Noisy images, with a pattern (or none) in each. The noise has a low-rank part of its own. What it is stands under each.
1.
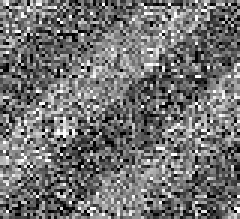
diagonal stripes
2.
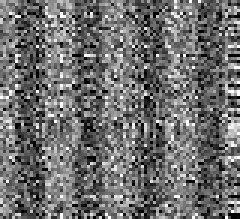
vertical stripes
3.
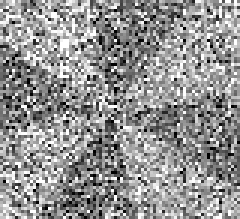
spokes from one point
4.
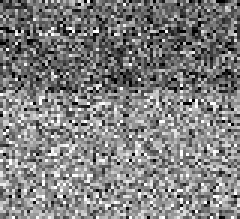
a sharp edge
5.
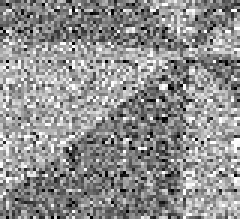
spokes from one point
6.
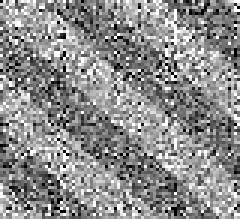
diagonal stripes
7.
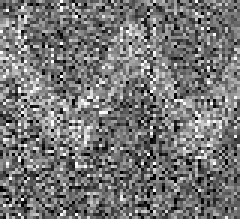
a wavy band
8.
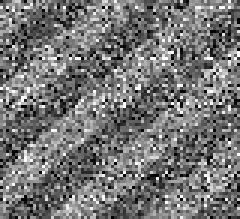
diagonal stripes
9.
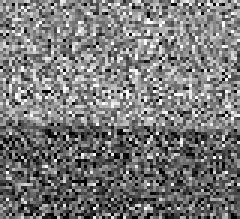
a sharp edge
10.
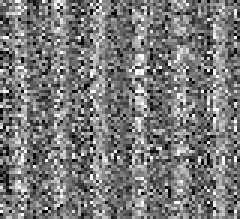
vertical stripes
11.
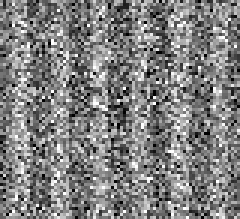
vertical stripes
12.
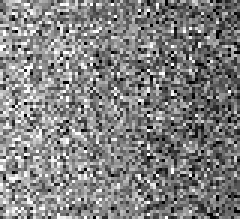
a smooth slope
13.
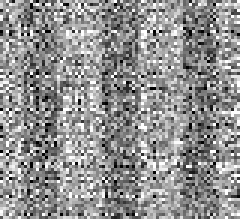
vertical stripes
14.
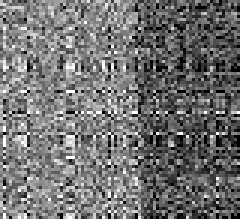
a sharp edge
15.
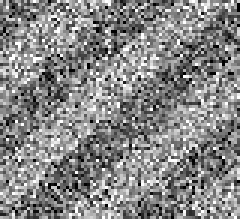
diagonal stripes
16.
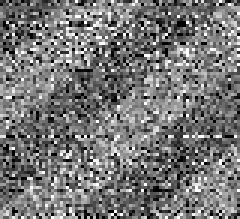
diagonal stripes
